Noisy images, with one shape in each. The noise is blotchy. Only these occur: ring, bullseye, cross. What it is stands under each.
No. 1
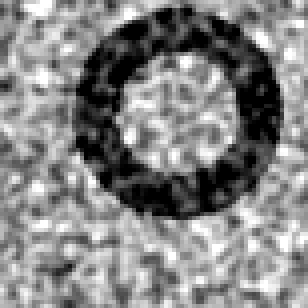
ring
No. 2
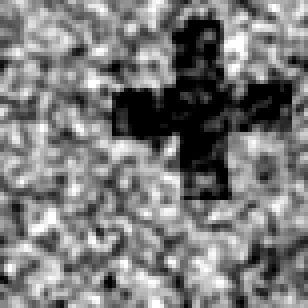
cross
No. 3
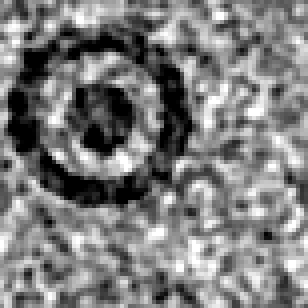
bullseye
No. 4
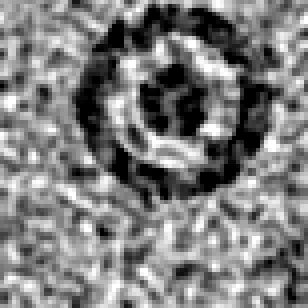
bullseye
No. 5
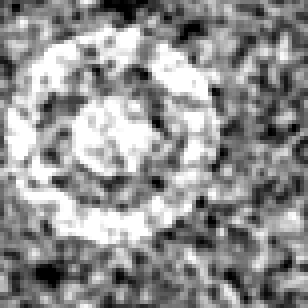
bullseye
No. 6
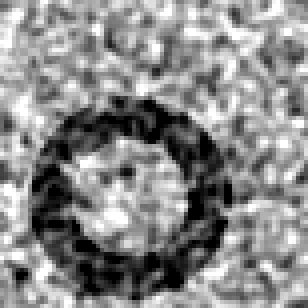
ring
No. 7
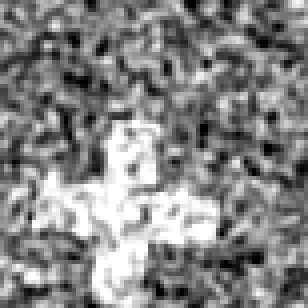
cross
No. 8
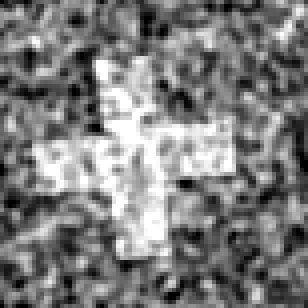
cross
